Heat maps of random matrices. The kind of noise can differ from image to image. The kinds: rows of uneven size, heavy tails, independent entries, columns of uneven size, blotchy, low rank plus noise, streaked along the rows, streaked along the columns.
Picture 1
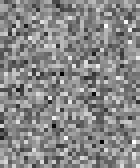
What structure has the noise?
independent entries
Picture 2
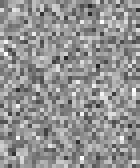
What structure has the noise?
independent entries
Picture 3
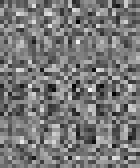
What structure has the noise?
low rank plus noise
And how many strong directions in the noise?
two
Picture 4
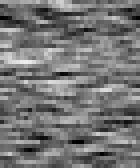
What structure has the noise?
streaked along the rows
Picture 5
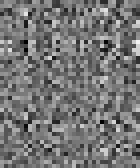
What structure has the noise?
low rank plus noise
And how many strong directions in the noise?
two
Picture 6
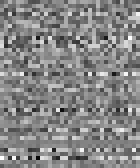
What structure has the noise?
rows of uneven size
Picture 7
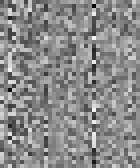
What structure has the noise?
columns of uneven size
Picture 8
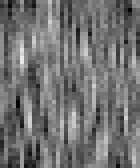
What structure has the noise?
streaked along the columns
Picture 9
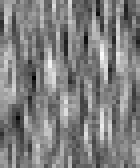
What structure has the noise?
streaked along the columns
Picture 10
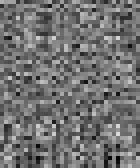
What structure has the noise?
low rank plus noise
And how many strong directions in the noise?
two
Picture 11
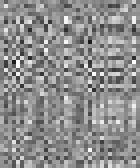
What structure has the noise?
low rank plus noise
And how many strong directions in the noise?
one
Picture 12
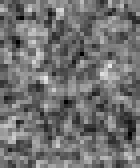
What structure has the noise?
blotchy
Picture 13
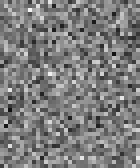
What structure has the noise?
independent entries
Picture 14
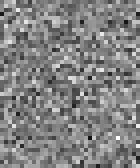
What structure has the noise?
low rank plus noise
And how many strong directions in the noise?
five to eight
